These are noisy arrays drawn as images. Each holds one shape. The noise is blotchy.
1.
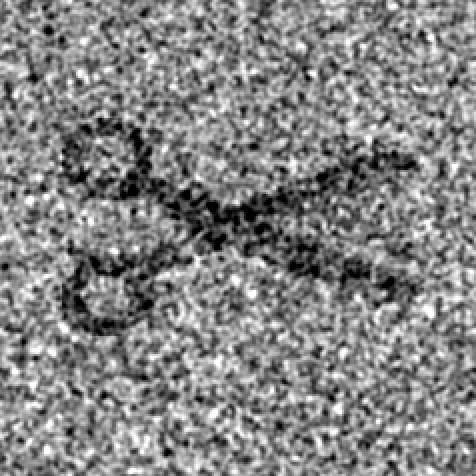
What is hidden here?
dark pair of scissors
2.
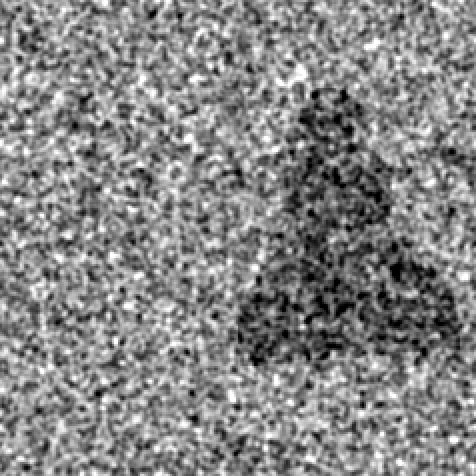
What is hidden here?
dark chess pawn
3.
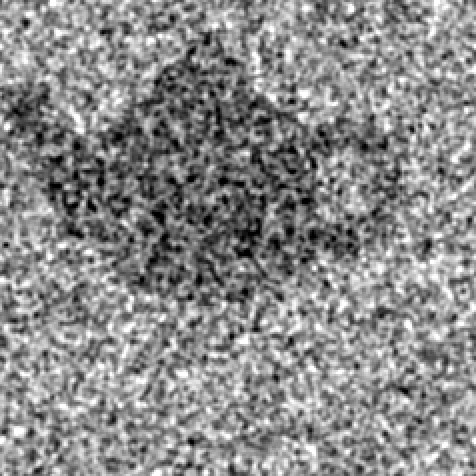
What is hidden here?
dark teapot
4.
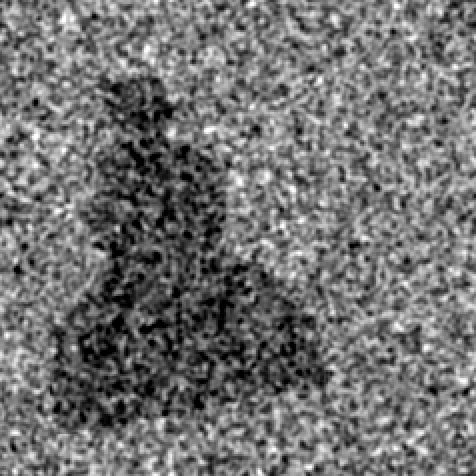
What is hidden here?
dark chess pawn
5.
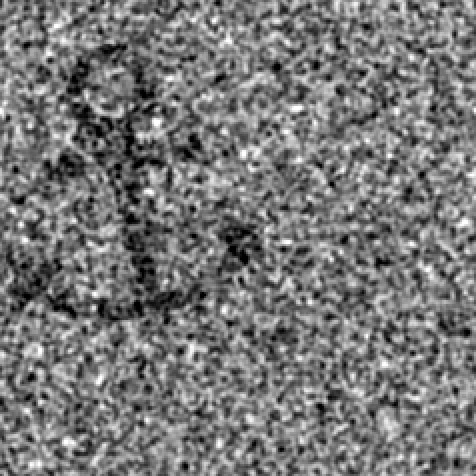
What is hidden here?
dark anchor
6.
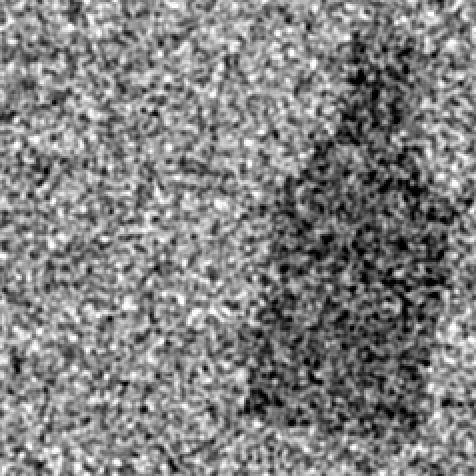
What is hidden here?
dark bottle
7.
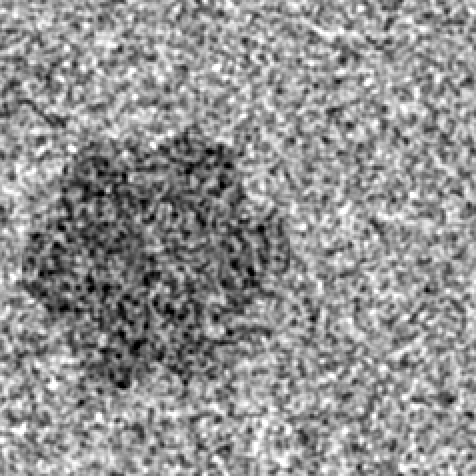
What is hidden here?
dark flower
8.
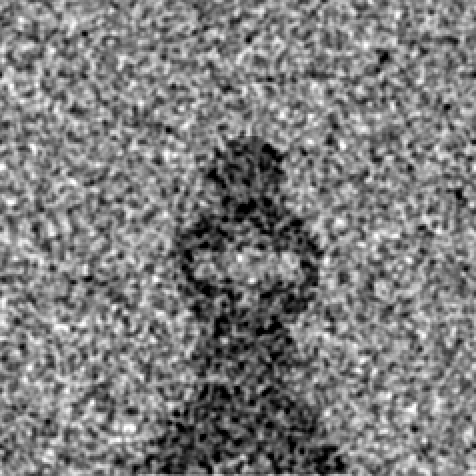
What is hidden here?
dark chess bishop
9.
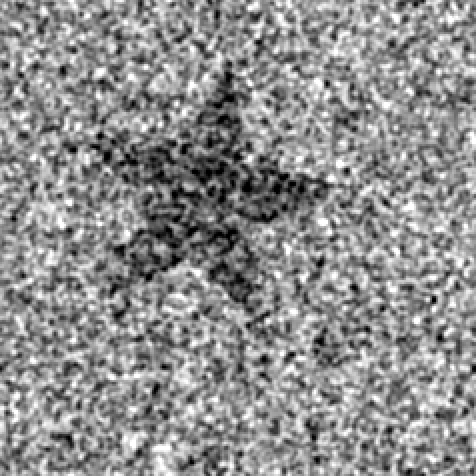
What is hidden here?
dark star
